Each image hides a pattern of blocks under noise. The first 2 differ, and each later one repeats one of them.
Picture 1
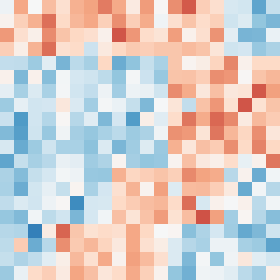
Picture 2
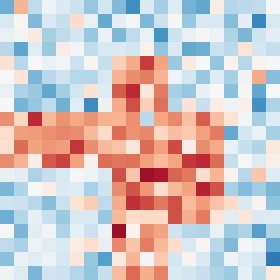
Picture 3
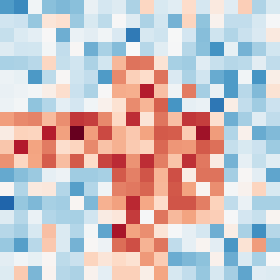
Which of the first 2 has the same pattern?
2
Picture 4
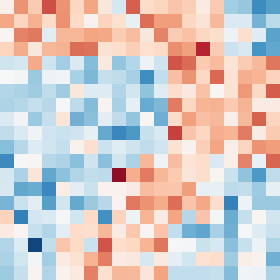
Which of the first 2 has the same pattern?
1
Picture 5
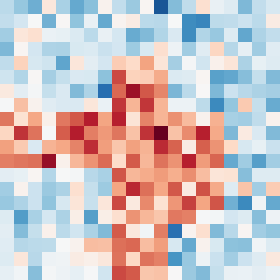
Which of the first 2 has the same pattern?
2
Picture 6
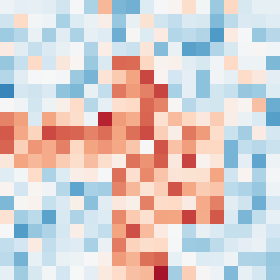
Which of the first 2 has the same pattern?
2
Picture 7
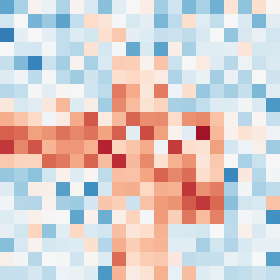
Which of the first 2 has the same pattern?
2
